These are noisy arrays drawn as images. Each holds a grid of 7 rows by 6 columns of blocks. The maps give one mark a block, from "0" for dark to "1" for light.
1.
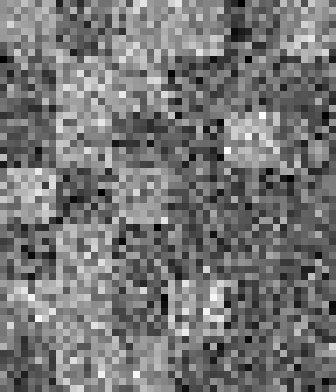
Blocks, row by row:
1 0 1 1 0 1
0 1 1 0 0 0
0 1 0 0 1 0
1 0 1 0 0 0
0 1 0 0 0 0
1 1 0 1 0 0
0 1 1 0 0 0
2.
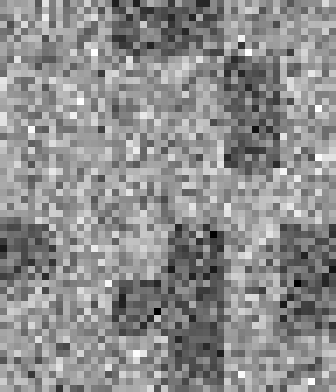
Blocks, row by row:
1 1 0 0 1 1
1 1 1 1 0 1
1 1 1 1 0 1
1 1 1 1 1 1
0 1 1 0 1 0
1 1 0 0 1 0
1 1 1 0 1 1
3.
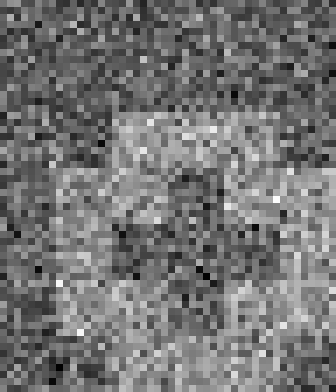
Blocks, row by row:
0 0 0 0 0 0
0 0 0 0 0 0
0 0 1 1 1 0
0 1 1 0 1 1
0 1 0 0 0 1
0 1 1 0 1 1
0 0 1 1 1 0
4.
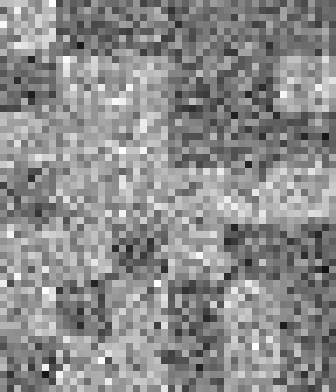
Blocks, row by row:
1 0 0 0 0 0
0 1 1 0 0 1
1 1 1 0 0 0
0 1 1 1 1 1
1 1 0 1 0 0
1 0 1 0 1 0
0 1 1 0 1 0
